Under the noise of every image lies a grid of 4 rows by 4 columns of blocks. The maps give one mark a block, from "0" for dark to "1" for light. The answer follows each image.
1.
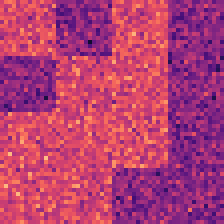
1 0 1 0
0 1 1 0
1 1 1 0
1 1 0 0
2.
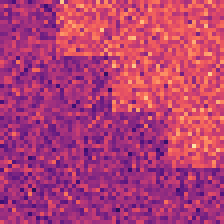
0 1 1 1
0 0 1 1
0 0 0 1
0 0 0 0
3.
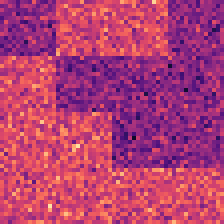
0 1 1 0
1 0 0 0
1 1 0 0
1 1 1 1
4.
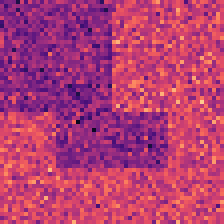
0 0 1 1
0 0 1 1
1 0 0 1
1 1 1 1
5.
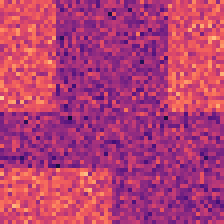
1 0 0 1
1 0 0 1
0 0 0 0
1 1 0 0
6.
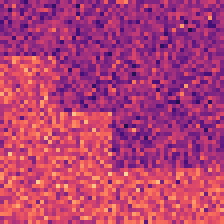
0 0 0 0
1 0 0 0
1 1 0 0
1 1 1 1
